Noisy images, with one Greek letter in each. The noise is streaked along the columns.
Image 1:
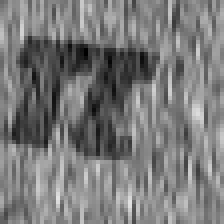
pi
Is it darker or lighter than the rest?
darker
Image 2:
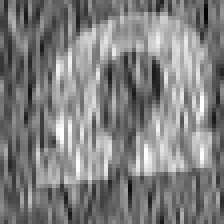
omega
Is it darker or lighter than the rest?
lighter
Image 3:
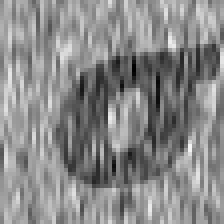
sigma
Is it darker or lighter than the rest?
darker
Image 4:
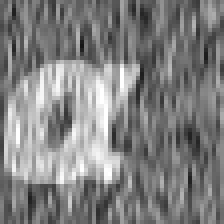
alpha
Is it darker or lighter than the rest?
lighter
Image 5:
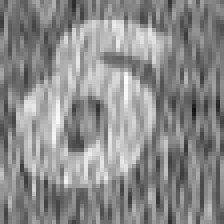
delta
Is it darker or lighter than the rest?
lighter
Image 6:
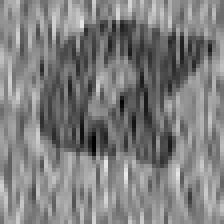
alpha
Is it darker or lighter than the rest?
darker
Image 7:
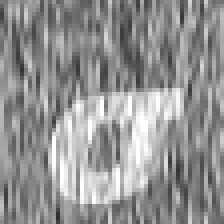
sigma
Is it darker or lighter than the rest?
lighter
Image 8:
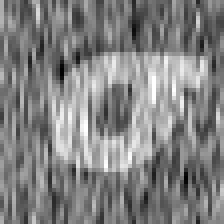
sigma
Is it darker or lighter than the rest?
lighter
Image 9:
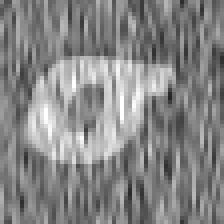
sigma
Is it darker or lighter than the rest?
lighter
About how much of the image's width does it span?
two thirds
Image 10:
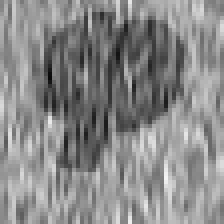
phi
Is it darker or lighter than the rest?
darker
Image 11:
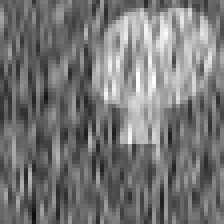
phi
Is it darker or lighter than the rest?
lighter
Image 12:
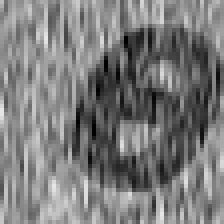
theta
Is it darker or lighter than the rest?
darker
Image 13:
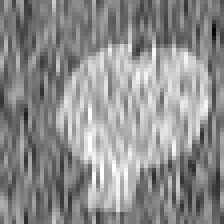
phi
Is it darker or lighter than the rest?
lighter
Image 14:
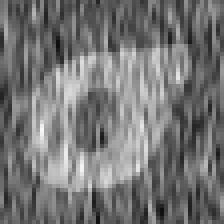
sigma
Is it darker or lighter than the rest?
lighter
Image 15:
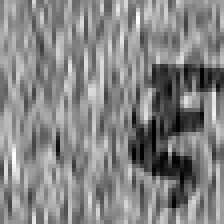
xi
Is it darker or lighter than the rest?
darker
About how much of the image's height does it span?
two thirds
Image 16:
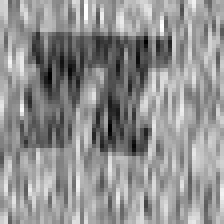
pi
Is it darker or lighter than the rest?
darker
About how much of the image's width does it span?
two thirds
